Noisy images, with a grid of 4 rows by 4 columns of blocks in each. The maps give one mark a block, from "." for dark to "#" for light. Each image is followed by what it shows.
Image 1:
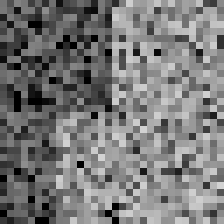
. . # #
. . # #
. # # #
. # # #
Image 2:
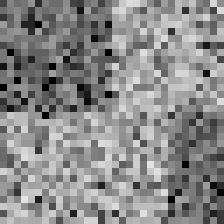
. . # #
. . # #
# # # .
# # # .
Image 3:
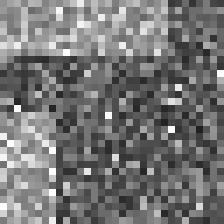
# # # .
. . . .
# . . .
# . . .
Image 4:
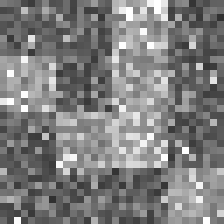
. . # .
# . # .
. # # .
. . . #
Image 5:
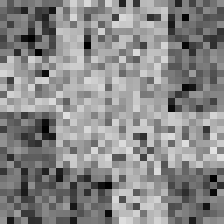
. # # .
# # # .
. # # #
. . # .
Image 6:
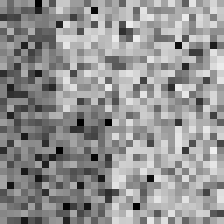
. # # #
. # # #
. . # #
. . # #
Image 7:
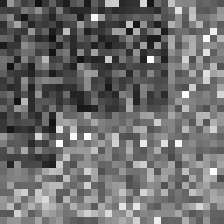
. . . #
. . . #
. # # #
# # # #
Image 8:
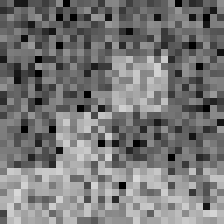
. . . .
. . # .
. # . .
# # # #
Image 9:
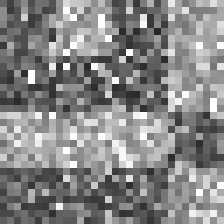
. # . #
. . . #
# # # .
. . . #
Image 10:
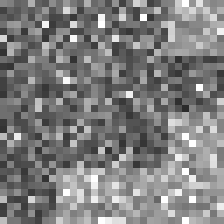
. . . #
. . . .
. . . #
. # # #
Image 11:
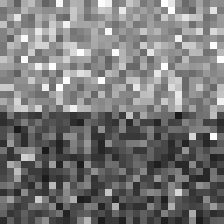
# # # #
# # # #
. . . .
. . . .
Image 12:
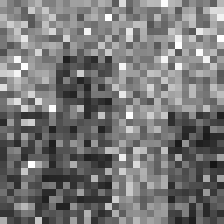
# # # #
# . # #
. . # .
. . # .
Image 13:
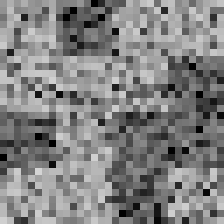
# . # #
# # # .
. # . .
# # . #
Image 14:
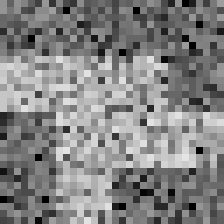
. . . .
# # # .
. # # #
. # . .
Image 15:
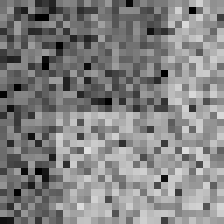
. . . #
. . . #
. # # #
. # # #
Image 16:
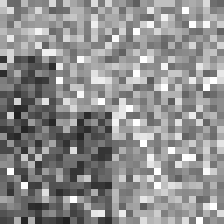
# # # #
. # # #
. . # #
. . # #
